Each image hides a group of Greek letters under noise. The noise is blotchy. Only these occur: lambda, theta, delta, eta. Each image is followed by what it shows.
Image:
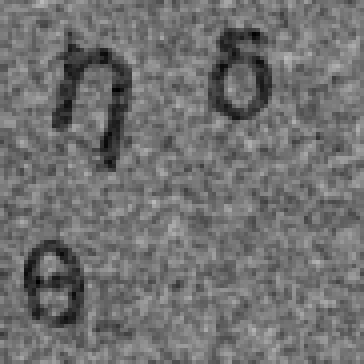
top left: dark eta; top right: dark delta; bottom left: dark theta
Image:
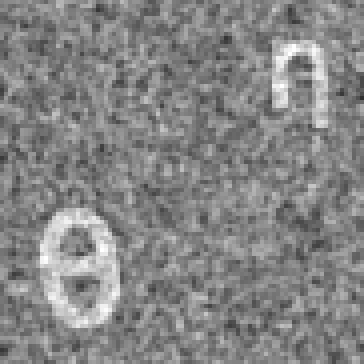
top right: light eta; bottom left: light theta
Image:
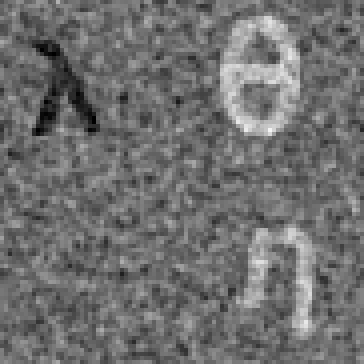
top left: dark lambda; top right: light theta; bottom right: light eta
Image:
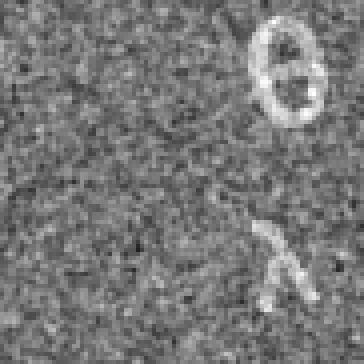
top right: light theta; bottom right: light lambda
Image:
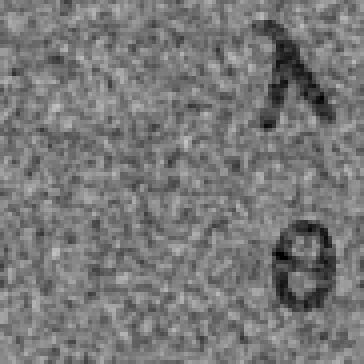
top right: dark lambda; bottom right: dark theta
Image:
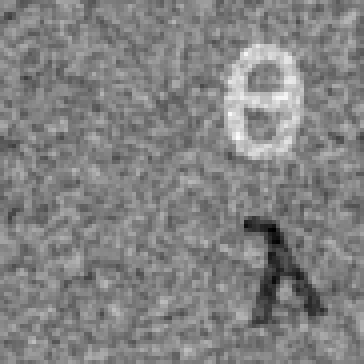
top right: light theta; bottom right: dark lambda
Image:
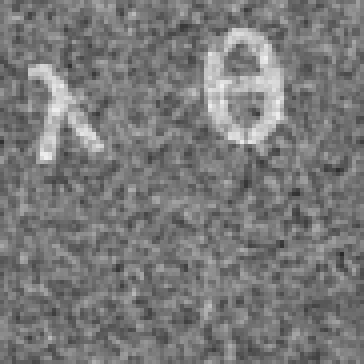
top left: light lambda; top right: light theta
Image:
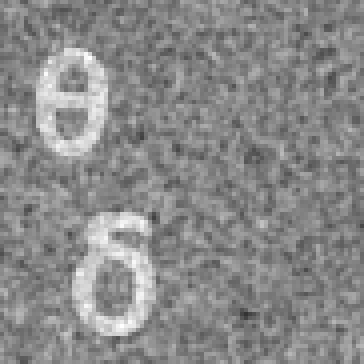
top left: light theta; bottom left: light delta
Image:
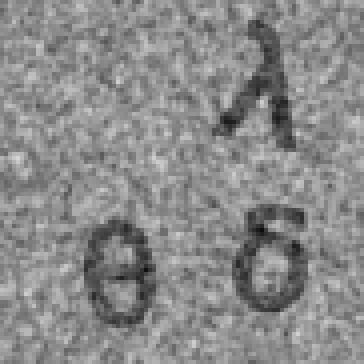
top right: dark lambda; bottom left: dark theta; bottom right: dark delta
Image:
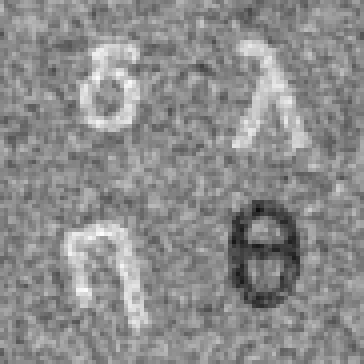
top left: light delta; top right: light lambda; bottom left: light eta; bottom right: dark theta
